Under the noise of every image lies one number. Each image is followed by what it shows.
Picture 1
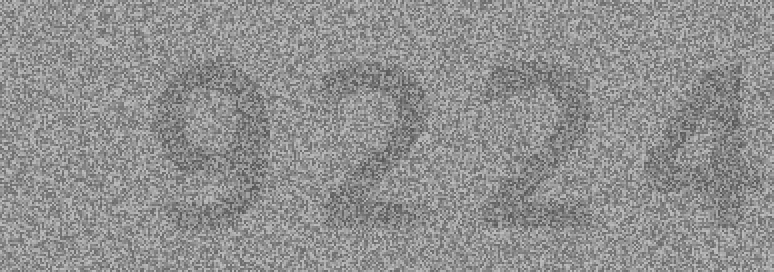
9224
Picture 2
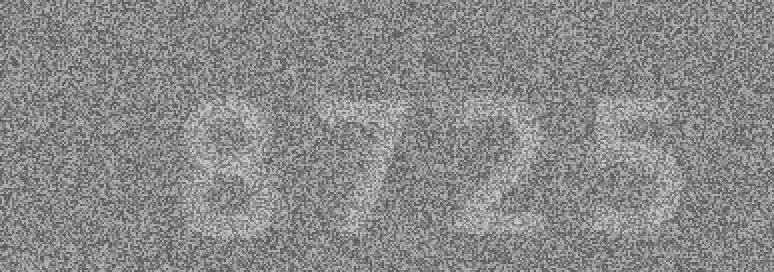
8725
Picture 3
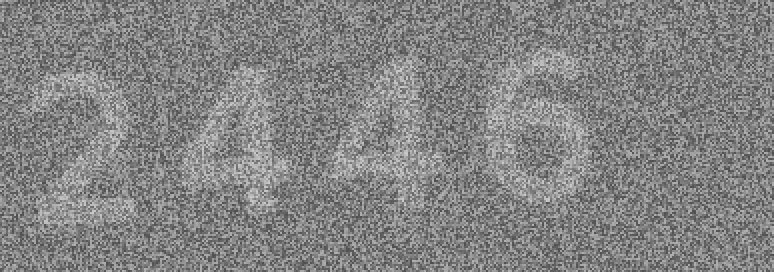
2446
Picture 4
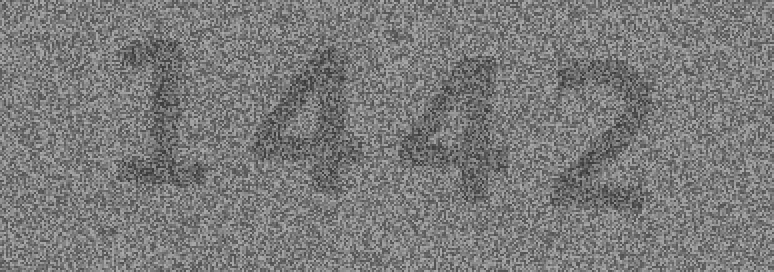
1442
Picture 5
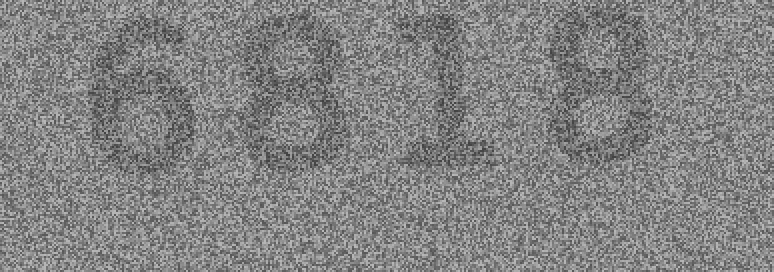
6818
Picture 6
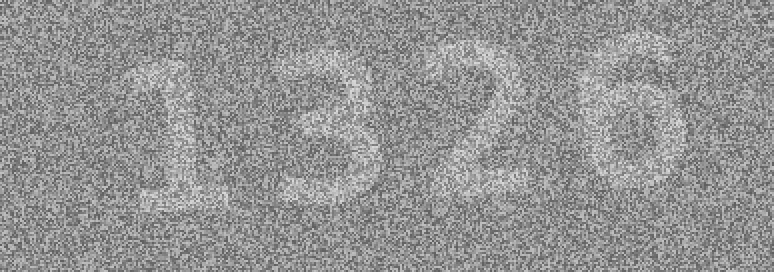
1326
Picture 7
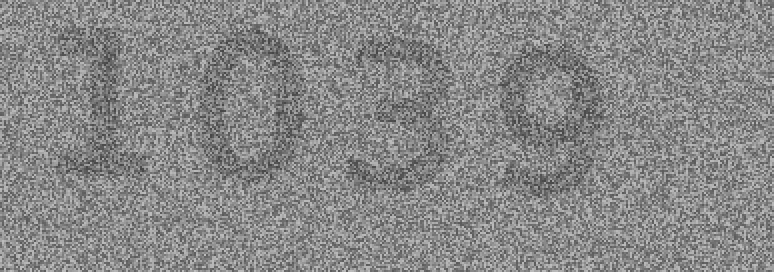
1039
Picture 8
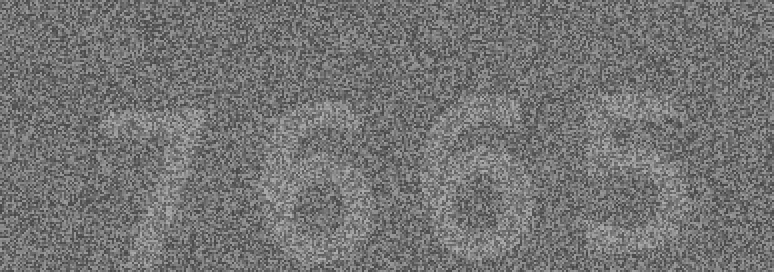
7665
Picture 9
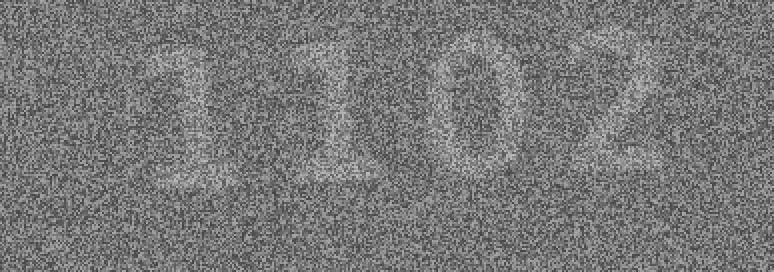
1102
